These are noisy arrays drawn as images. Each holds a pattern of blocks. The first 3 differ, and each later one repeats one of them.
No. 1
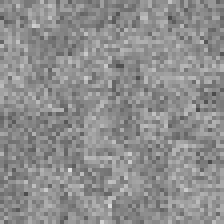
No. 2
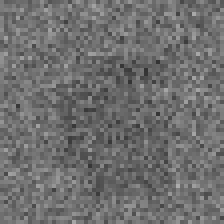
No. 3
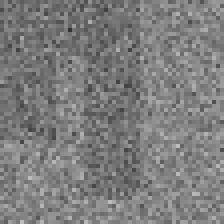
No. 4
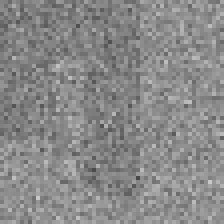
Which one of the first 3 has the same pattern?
3
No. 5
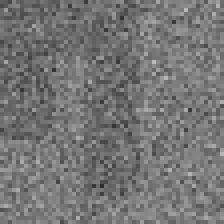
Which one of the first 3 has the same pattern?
3
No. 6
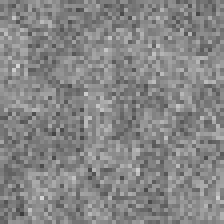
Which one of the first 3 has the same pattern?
1
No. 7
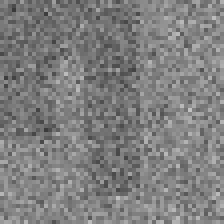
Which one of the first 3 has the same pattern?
3
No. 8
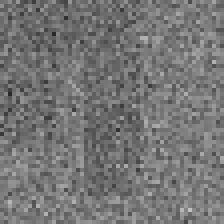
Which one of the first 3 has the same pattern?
3
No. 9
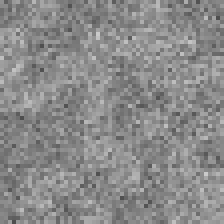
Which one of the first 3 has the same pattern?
1
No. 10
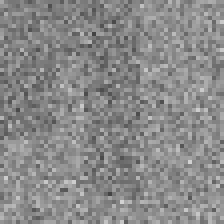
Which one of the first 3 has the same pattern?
3
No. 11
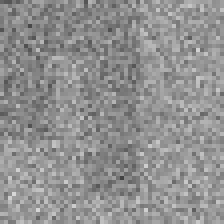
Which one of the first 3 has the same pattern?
3
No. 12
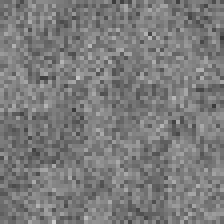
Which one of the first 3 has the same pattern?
1
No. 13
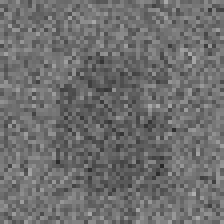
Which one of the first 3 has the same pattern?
2
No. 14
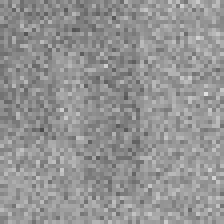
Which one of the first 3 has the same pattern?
3
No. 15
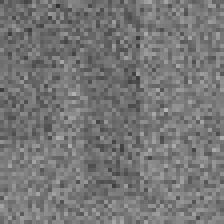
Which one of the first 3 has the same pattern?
3
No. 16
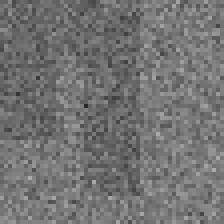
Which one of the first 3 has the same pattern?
3
